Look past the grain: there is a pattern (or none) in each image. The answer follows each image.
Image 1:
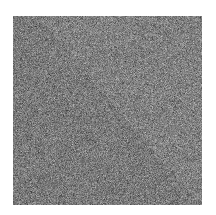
a sharp edge
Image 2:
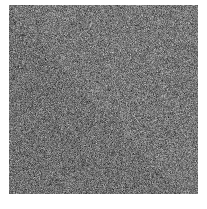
a sharp edge
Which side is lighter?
top right
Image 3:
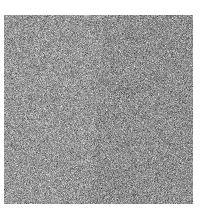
a sharp edge
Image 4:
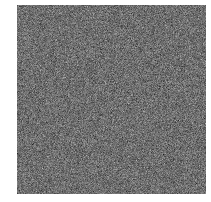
only noise
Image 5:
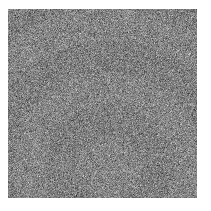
rings round one point
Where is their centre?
bottom middle
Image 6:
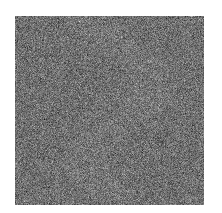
a wavy band
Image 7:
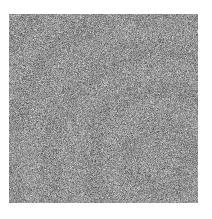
rings round one point
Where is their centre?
bottom right
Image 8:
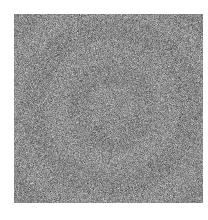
rings round one point
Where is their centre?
centre
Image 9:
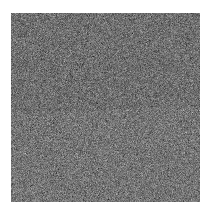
a sharp edge
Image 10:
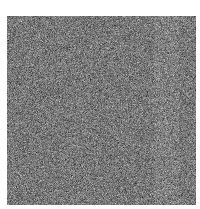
one vertical stripe
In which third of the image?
right
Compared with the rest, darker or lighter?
lighter
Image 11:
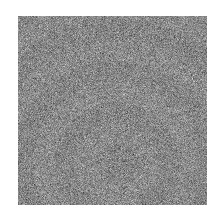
rings round one point
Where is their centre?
bottom middle
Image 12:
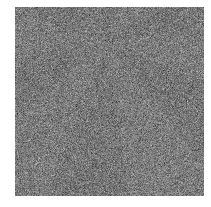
spokes from one point
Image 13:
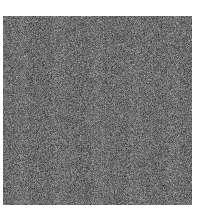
vertical stripes
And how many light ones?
5
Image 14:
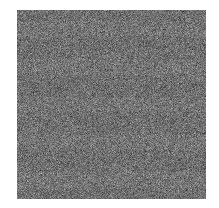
horizontal stripes
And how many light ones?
5
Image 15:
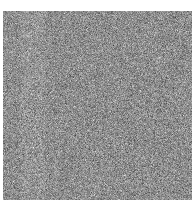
one vertical stripe
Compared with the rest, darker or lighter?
lighter
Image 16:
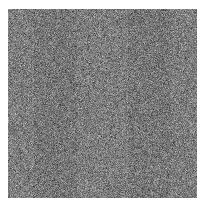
vertical stripes
